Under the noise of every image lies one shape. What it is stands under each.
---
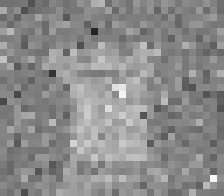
light chess rook
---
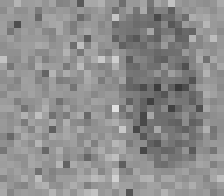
dark footprint
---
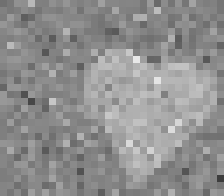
light heart
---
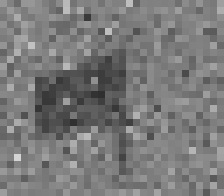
dark flag
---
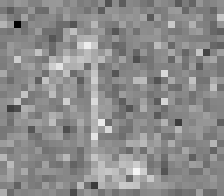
light musical note
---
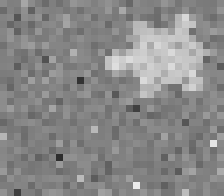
light turtle
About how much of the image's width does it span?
half
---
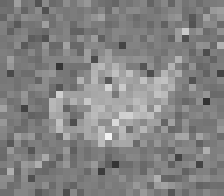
light teapot
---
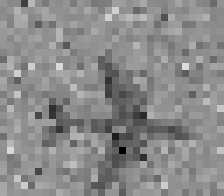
dark airplane
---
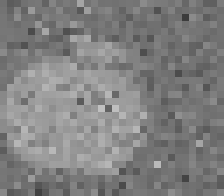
light apple
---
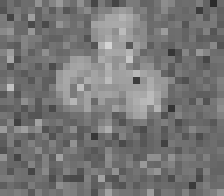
light club
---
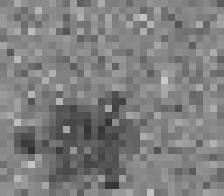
dark turtle
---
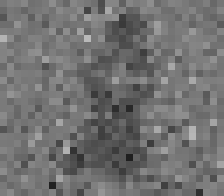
dark chess bishop
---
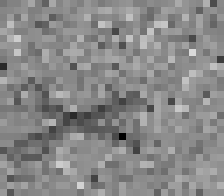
dark pair of scissors
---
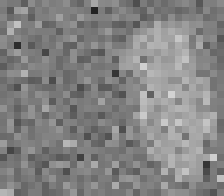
light footprint
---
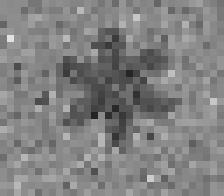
dark asterisk
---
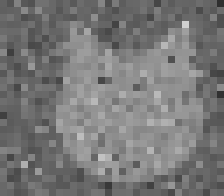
light cat's head
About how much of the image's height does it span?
nearly all
